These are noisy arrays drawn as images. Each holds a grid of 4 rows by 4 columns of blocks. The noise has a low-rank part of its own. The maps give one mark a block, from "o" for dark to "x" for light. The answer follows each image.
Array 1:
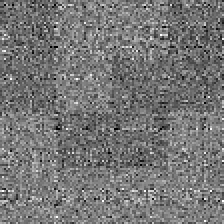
o x x o
o x o o
x o o x
x x x x
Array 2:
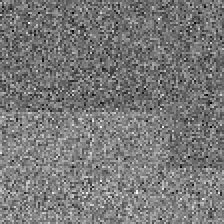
o o o o
o o o o
x x x o
x x x x
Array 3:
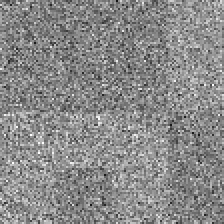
o o o x
o o o x
x x x o
x o x o
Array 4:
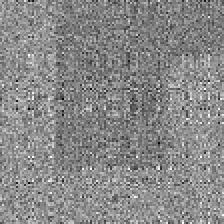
x o o o
x o o x
x o o x
x x x x
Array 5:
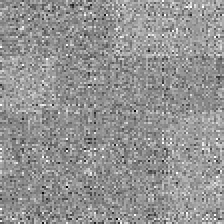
o o x x
x o o o
o o o x
o o o x
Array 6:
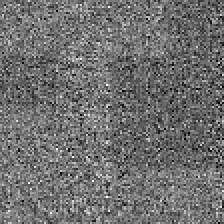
x x x o
o x o o
x x o o
x x x x
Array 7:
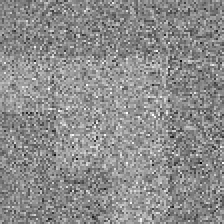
o o o o
x x x o
o x x o
o o x o
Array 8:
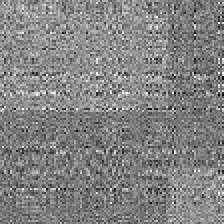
x x x o
x x x o
o o o o
o o o x
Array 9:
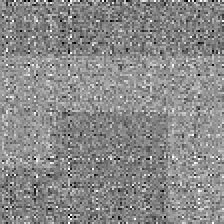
o o o o
x x x x
x o o x
o o o x
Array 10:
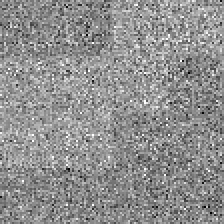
o o x x
x x x o
x x o o
o o o o
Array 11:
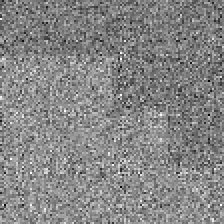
o o o o
x x o o
x x x o
x x x x
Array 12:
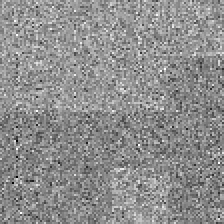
x x x x
x x x o
o o o o
o o x o
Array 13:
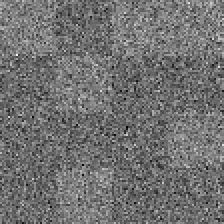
x o x x
o x o o
o o o x
o x o o
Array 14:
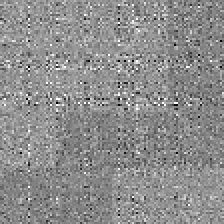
x x x o
x x x o
x o o o
o o x x
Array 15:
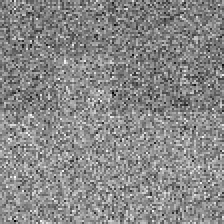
o o o o
o x o o
x x x x
x x x x
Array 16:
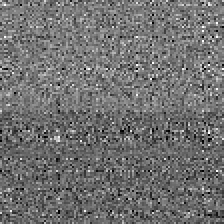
x x x x
x x x x
o o o o
o o o o
